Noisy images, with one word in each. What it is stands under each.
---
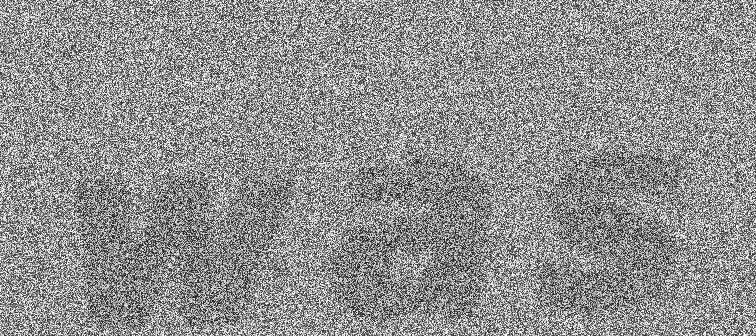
was
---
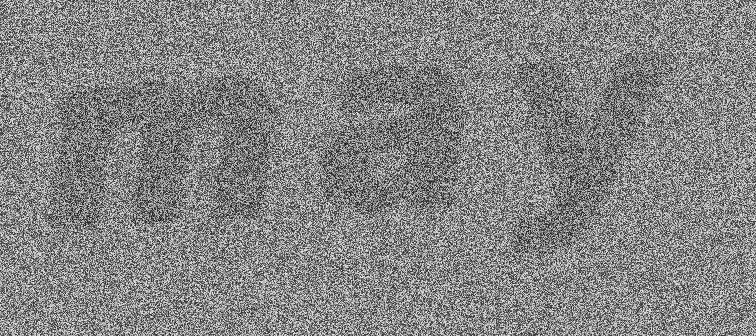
may
